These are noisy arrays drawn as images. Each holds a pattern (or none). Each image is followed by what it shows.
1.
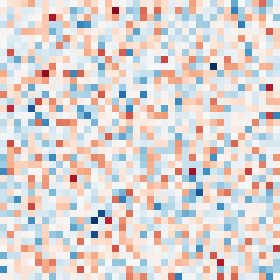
only noise
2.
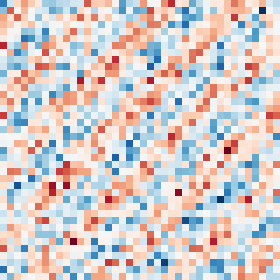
diagonal stripes
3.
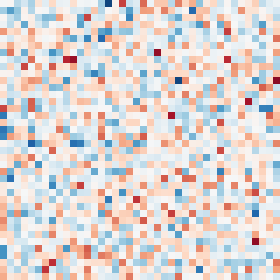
only noise
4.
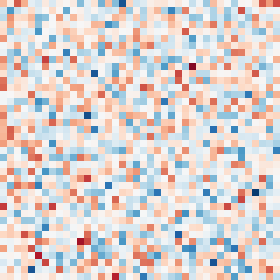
only noise
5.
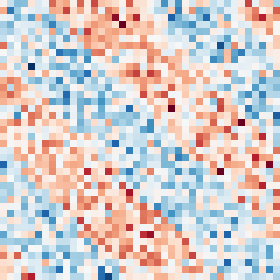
diagonal stripes
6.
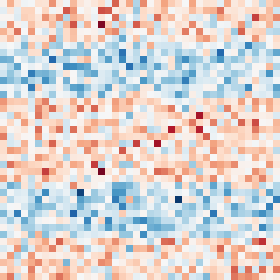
horizontal stripes
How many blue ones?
2
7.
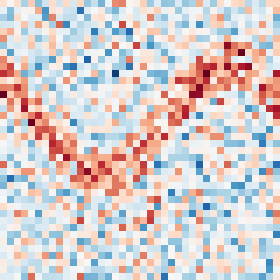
a wavy band
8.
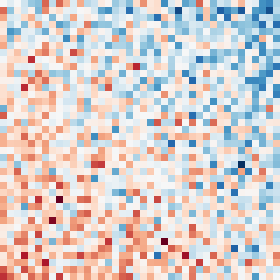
a smooth slope
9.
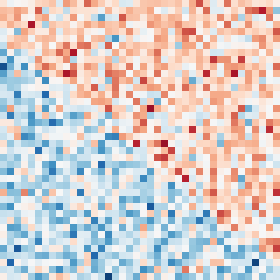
a sharp edge
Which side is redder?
top right
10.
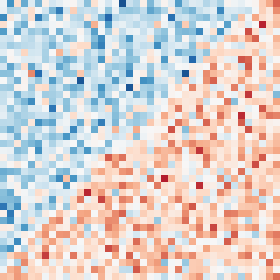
a sharp edge
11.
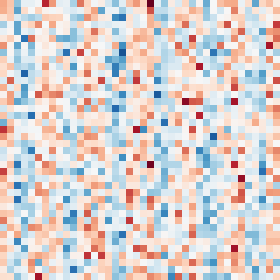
vertical stripes
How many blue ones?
6
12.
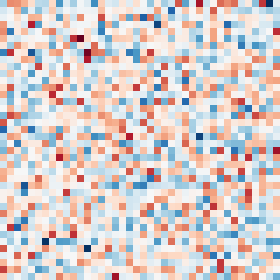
only noise
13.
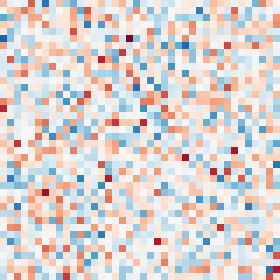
only noise
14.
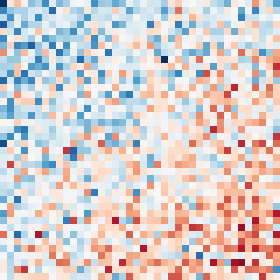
a smooth slope
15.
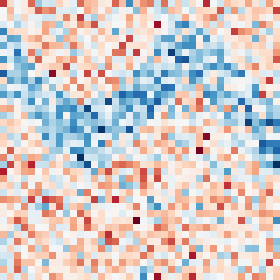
a wavy band
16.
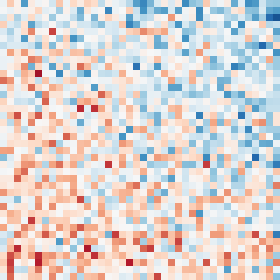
a smooth slope
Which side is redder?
bottom left
